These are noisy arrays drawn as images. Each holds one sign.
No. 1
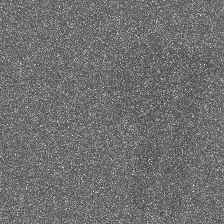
pilcrow
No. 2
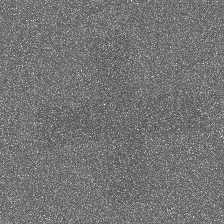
plus sign
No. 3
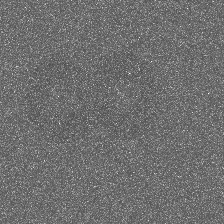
infinity sign
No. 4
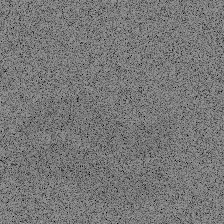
approximately sign
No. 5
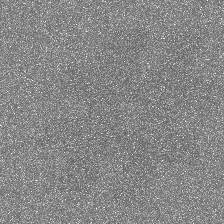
hash sign
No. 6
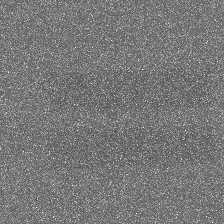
equals sign
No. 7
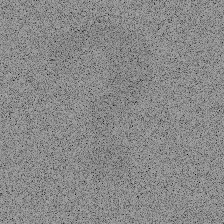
question mark
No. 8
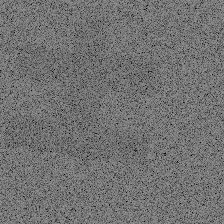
plus-minus sign
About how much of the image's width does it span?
two thirds
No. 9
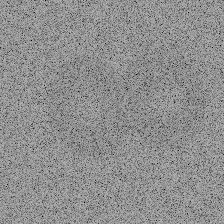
infinity sign
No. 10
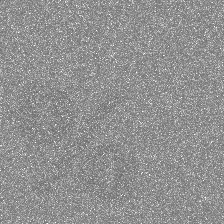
percent sign
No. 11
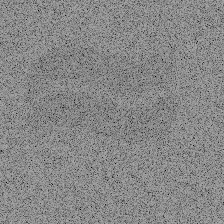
approximately sign
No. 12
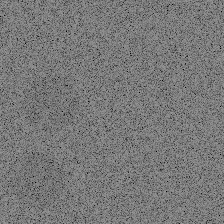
colon
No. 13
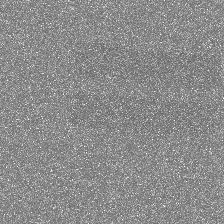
equals sign
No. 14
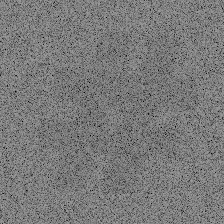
hash sign
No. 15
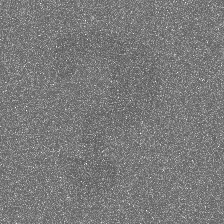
question mark
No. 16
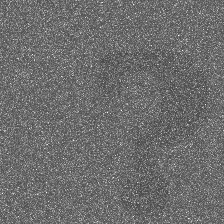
question mark
